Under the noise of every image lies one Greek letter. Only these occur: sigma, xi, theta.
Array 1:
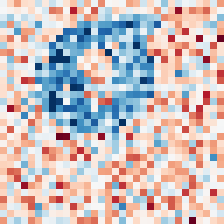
blue sigma
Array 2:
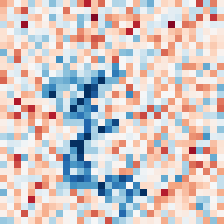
blue xi
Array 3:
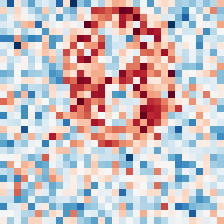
red theta
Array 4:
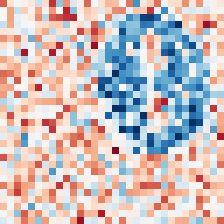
blue theta
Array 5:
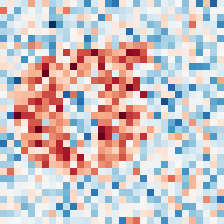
red sigma
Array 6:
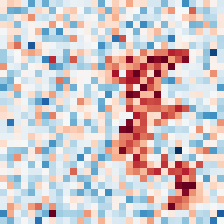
red xi
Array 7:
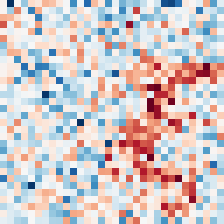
red xi
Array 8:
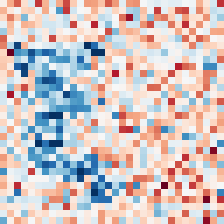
blue xi
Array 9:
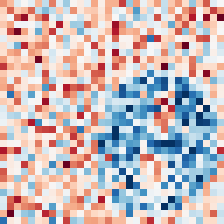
blue theta
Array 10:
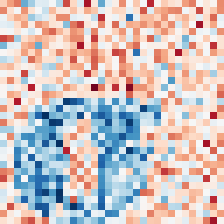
blue sigma
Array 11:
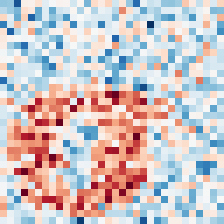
red sigma
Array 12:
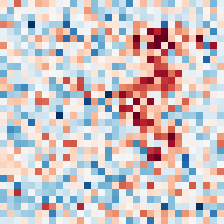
red xi
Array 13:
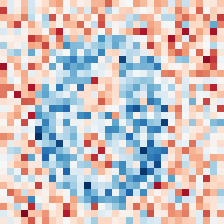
blue theta
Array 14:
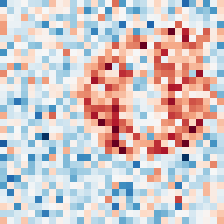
red sigma
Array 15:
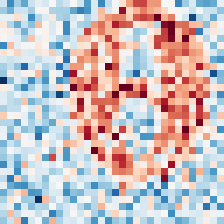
red theta
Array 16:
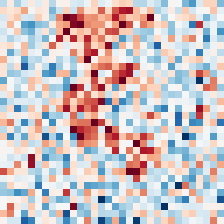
red xi
